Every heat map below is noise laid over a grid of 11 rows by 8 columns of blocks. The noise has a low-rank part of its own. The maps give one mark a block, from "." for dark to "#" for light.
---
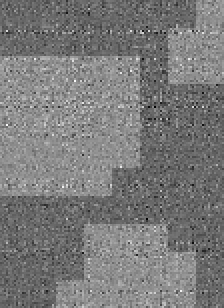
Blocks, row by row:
. . . . . . . #
. . . . . . # #
# # # # # . # #
# # # # # . . .
# # # # # . . .
# # # # # . . .
# # # # . . . .
. . . . . . . .
. . . # # # . .
. . . # # # # .
. . # # # # # .
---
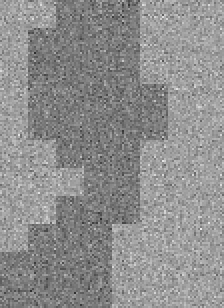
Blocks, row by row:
# # . . . # # #
# . . . . # # #
# . . . . # # #
# . . . . . # #
# . . . . . # #
# # . . . # # #
# # # . . # # #
# # . . . # # #
# . . . # # # #
. . . . # # # #
. . . . # # # #
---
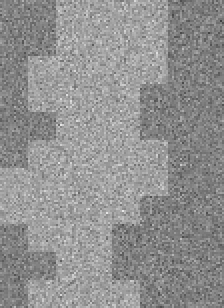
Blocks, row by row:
. . # # # # . .
. . # # # # . .
. # # # # # . .
. # # # # . . .
. . # # # . . .
. # # # # # . .
# # # # # # . .
# # # # # . . .
. # # # . . . .
. . # # . . . .
. # # # # . . .
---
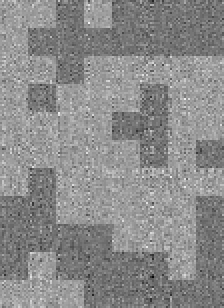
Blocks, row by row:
# # . # . . . .
# . . . . . . .
# # . # # # # #
# . # # # . # #
# # # # . . # #
# # # # # . # .
# . # # # # # #
. . # # # # # .
. . . . # # # .
. # . . . . # .
# # # . . . . .
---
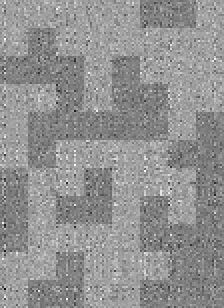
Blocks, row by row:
# # # # # . . #
# . # # # # # #
. . . # . # # #
# # . # . . # #
# . . . . . # .
# . # # # # . .
. # # . # # # .
. # . . # . # .
. # # # # . . .
# # . # # # . .
# . . # # . . .
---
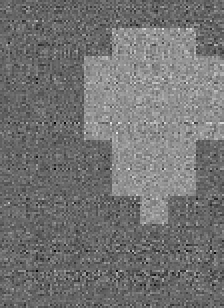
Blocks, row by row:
. . . . . . . .
. . . . # # # .
. . . # # # # #
. . . # # # # #
. . . # # # # #
. . . . # # # .
. . . . # # # .
. . . . . # . .
. . . . . . . .
. . . . . . . .
. . . . . . . .
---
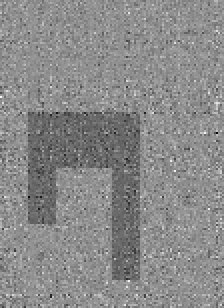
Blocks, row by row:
# # # # # # # #
# # # # # # # #
# # # # # # # #
# # # # # # # #
# . . . . # # #
# . . . . # # #
# . # # . # # #
# . # # . # # #
# # # # . # # #
# # # # . # # #
# # # # # # # #
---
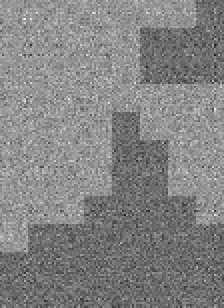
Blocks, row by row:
# # # # # # # .
# # # # # . . .
# # # # # . . .
# # # # # # # #
# # # # . # # #
# # # # . . # #
# # # # . . # #
# # # . . . . #
# . . . . . . .
. . . . . . . .
. . . . . . . .
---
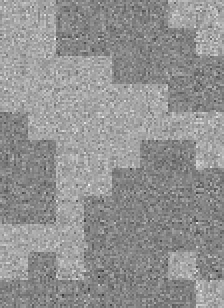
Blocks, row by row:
# # . . . . # #
# # . . . . . #
# # # # . . . .
# # # # # # . .
. # # # # # # #
. . # # # . . #
. . # # . . . .
. . # . . . . .
# # # . . . . .
# . # . . . # .
. . . . . . . #
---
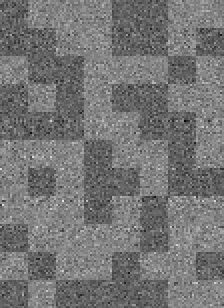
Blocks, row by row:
. # # # . . # #
. . # # . . # .
# . . # # # . #
. # . # . . # #
. . . # # . . #
# # # . # # . #
# . # . . # . .
# # # . # . # #
. # # # # . # #
# . # # . # # .
. # . . . . # #
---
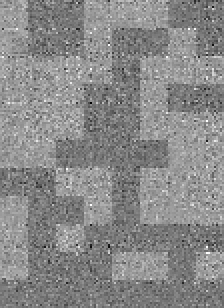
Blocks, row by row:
# . . # # # . .
# . . # . . # .
# # # # . # # #
# # # . . # . .
# # # . . # # #
# # . . . . # #
. . # # . # # #
# . . # . # # #
# . # . . . . .
# . . . # # . #
. . . . . . . .
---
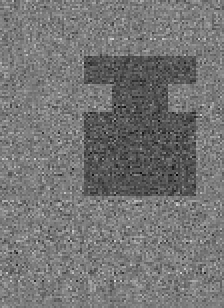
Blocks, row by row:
# # # # # # # #
# # # # # # # #
# # # . . . . #
# # # # . . # #
# # # . . . . #
# # # . . . . #
# # # . . . . #
# # # # # # # #
# # # # # # # #
# # # # # # # #
# # # # # # # #
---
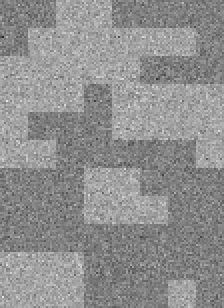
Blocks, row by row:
. . # # . . . .
. # # # # # # .
# # # # # . . .
# # # . # # # #
# . . . # # # #
# # . . . . . #
. . . # # . . .
. . . # # # . .
. . . . . . . .
# # # . . . . .
# # # . . . # .
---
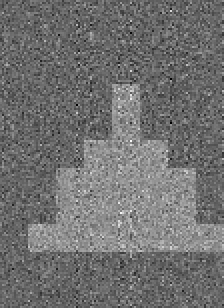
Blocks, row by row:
. . . . . . . .
. . . . . . . .
. . . . . . . .
. . . . # . . .
. . . . # . . .
. . . # # # . .
. . # # # # # .
. . # # # # # .
. # # # # # # #
. . . . . . . .
. . . . . . . .
